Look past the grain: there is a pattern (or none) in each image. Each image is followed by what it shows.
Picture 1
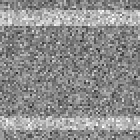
bands of rows
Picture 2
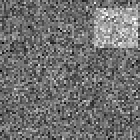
one block
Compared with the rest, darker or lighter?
lighter
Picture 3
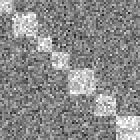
blocks along the diagonal
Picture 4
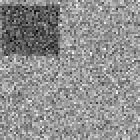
one block
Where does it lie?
top left
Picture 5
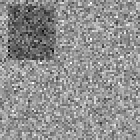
one block
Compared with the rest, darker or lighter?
darker
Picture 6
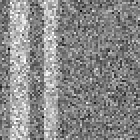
bands of columns
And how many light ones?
2
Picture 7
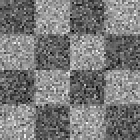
a checkerboard
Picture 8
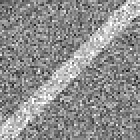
a diagonal band
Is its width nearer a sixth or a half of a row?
a sixth
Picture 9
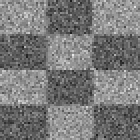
a checkerboard
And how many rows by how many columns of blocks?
4 by 3
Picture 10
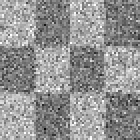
a checkerboard
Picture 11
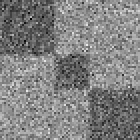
blocks along the diagonal
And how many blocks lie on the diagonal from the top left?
3
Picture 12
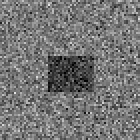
one block
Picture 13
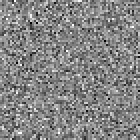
only noise
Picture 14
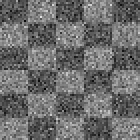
a checkerboard
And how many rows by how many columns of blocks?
6 by 5
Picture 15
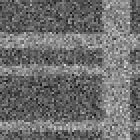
bands of rows crossing bands of columns
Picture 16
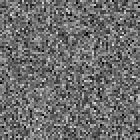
only noise
